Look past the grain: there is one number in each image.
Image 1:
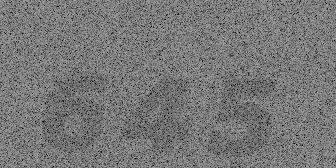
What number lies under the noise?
645
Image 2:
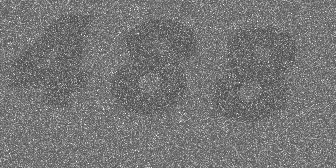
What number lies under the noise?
488
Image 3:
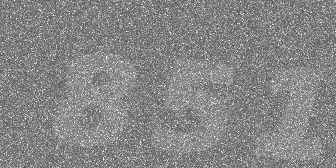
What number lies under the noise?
851
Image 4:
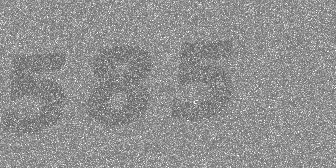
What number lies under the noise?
585
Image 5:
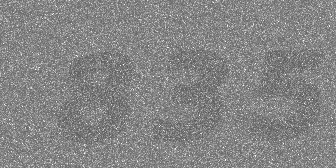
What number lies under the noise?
835
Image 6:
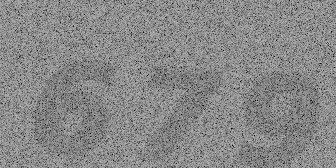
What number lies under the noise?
679
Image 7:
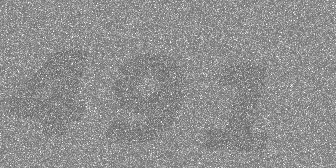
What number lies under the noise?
491
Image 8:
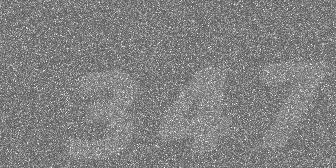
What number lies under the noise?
347
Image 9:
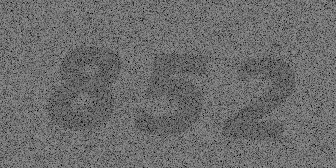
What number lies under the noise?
852
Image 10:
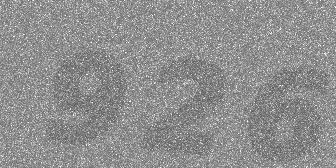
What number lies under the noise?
926
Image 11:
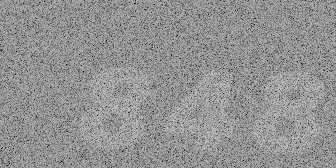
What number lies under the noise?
848
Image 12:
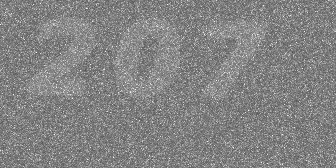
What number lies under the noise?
207
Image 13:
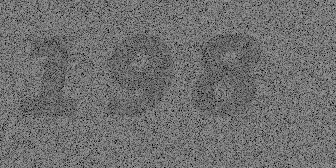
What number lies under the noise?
198
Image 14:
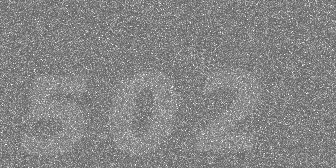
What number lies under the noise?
502
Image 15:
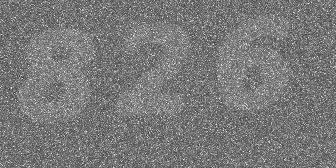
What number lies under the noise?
826
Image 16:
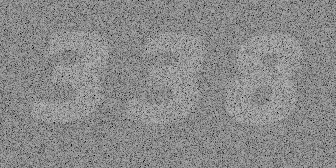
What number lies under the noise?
338
